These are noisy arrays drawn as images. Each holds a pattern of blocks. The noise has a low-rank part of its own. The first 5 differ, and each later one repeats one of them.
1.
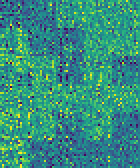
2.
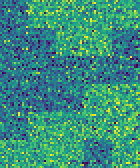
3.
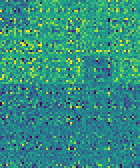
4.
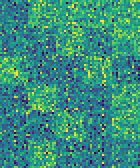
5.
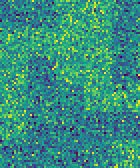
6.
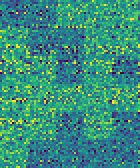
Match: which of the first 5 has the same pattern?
1
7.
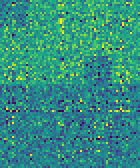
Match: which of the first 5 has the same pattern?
3
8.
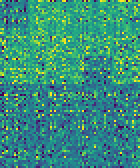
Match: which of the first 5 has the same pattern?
3
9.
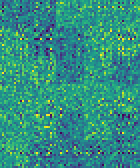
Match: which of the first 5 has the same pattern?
1
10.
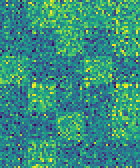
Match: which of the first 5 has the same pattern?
4
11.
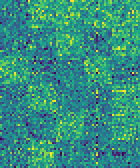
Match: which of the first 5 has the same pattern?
4
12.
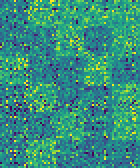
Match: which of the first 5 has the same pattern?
4
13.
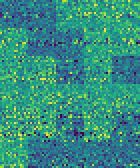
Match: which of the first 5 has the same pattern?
1
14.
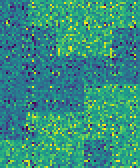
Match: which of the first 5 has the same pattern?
2
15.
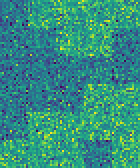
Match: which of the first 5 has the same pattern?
2
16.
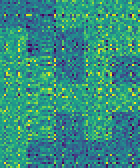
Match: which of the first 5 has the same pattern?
1
